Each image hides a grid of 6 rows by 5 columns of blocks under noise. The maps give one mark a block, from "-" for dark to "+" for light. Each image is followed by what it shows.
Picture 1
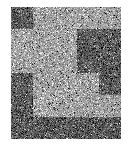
- + + + +
+ + + - -
+ + + - -
- + + + -
- + + + +
- - - - -
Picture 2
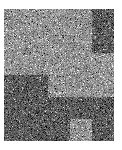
+ + + + -
+ + + + -
+ + + + +
- - + + +
- - - - -
- - - + -
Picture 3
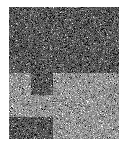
- - - - -
- - - - -
- - - - -
+ - + + +
+ + + + +
- - + + +
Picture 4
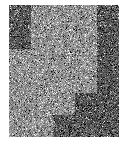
- + + + -
- + + + -
+ + + + -
+ + + + -
+ + + - -
+ + - - -
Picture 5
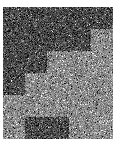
- - - - -
- - - - +
- - + + +
- + + + +
+ + + + +
+ - - + +
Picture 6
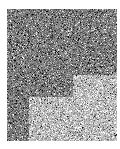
- - - - -
- - - - -
- - - - -
- - - + +
- + + + +
- + + + +
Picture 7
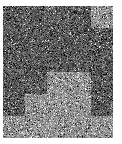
- - - - +
- - - - -
- - - - -
- - + + -
- + + + -
+ + + + +
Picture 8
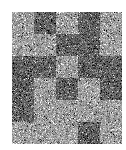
+ - + - +
+ + - - +
- - + - -
- + - + -
- + + + +
+ + + - +
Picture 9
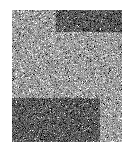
+ + - - -
+ + + + +
+ + + + +
+ + + + +
- - - - +
- - - - +
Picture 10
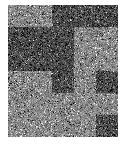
+ + - - -
- - - + +
- - - + +
+ + - + -
+ + + + +
+ + + + -
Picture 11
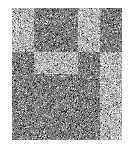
+ - - + -
+ - - + -
- + + - +
- - - - +
- - - - +
- - - - +
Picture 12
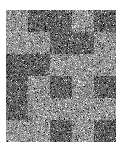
+ - - + -
+ + - - +
- - + + +
- + - + -
- + + + +
+ + - + -
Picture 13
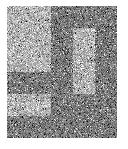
+ + - - -
+ + - + -
+ + - + -
- - - + -
+ + - - -
- - - - -
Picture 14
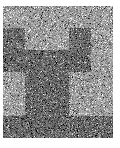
+ + + + +
- + + - +
- - - - +
+ - - + +
+ - - + +
- - - - -
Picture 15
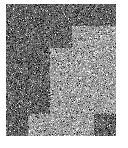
- - - - -
- - - + +
- - + + +
- - + + +
- - + + +
- + + + -
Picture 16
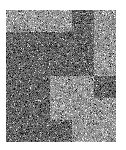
+ + + - +
- - - - +
- - - - +
- - + + -
- - + + +
- - - + +
